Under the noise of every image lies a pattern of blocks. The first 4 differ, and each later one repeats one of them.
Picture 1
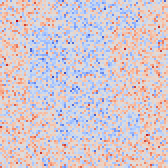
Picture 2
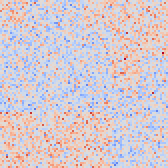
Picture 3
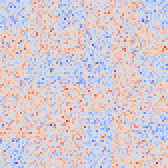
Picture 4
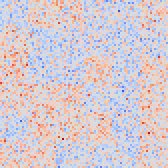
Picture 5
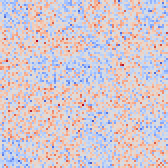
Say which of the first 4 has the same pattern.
3
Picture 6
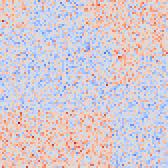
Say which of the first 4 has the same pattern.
2
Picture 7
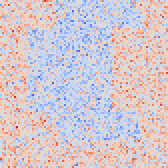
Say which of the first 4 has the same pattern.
1
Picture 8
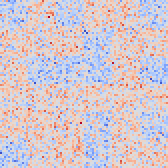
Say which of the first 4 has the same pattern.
3
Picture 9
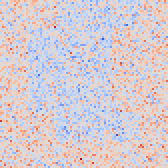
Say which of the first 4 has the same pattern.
1
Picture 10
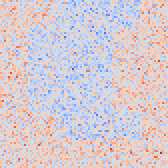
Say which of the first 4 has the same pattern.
1
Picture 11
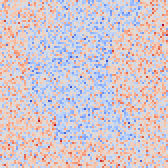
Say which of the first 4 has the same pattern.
1
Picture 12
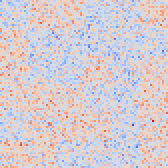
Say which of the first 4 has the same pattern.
4
